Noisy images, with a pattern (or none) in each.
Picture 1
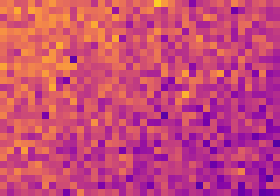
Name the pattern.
a smooth slope
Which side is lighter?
top left
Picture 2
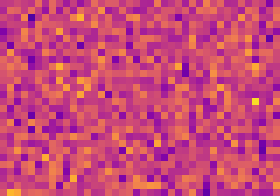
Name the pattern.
only noise
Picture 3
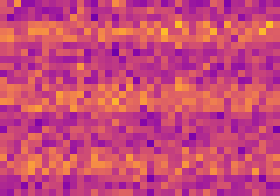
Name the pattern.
horizontal stripes
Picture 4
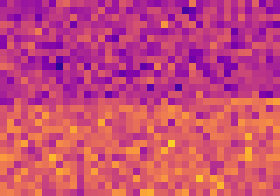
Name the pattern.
a sharp edge
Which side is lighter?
bottom
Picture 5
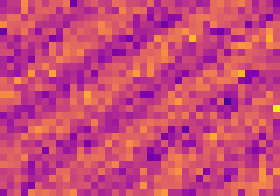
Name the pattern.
diagonal stripes
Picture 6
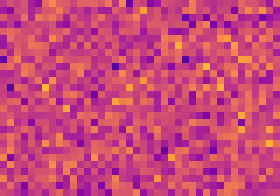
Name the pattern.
only noise
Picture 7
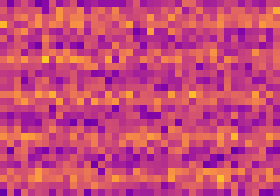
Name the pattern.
horizontal stripes
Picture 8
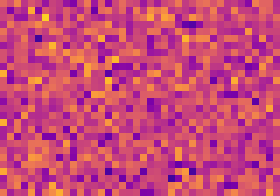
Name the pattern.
only noise
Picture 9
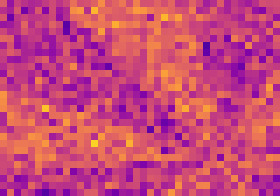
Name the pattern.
spokes from one point
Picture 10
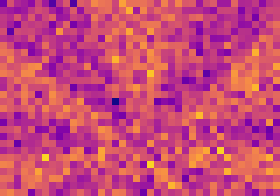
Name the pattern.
spokes from one point
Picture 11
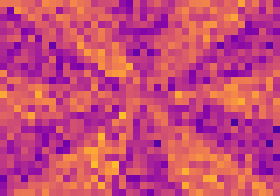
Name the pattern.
spokes from one point
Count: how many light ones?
6
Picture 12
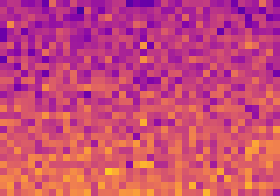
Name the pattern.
a smooth slope
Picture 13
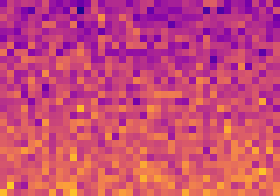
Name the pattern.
a smooth slope
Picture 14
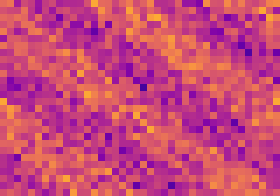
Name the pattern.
diagonal stripes
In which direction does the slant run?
top left to bottom right
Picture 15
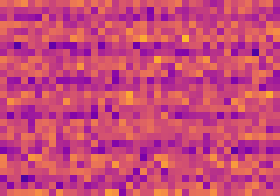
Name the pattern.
horizontal stripes
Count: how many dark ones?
6
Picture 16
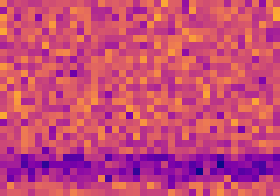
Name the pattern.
one horizontal stripe
